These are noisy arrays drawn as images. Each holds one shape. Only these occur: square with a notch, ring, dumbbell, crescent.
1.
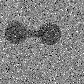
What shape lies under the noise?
dumbbell
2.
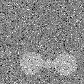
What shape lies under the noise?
dumbbell
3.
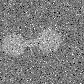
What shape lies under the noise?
dumbbell
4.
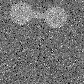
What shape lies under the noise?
dumbbell
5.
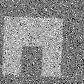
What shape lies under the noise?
square with a notch
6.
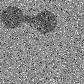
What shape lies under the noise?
dumbbell
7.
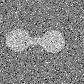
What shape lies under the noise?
dumbbell
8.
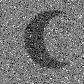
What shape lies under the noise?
crescent
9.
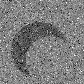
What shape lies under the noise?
crescent
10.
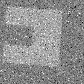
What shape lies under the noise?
square with a notch
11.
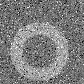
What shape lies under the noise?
ring
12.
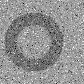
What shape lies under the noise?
ring
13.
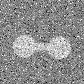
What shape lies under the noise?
dumbbell
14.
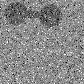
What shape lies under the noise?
dumbbell
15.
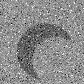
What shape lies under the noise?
crescent
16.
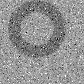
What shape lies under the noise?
ring
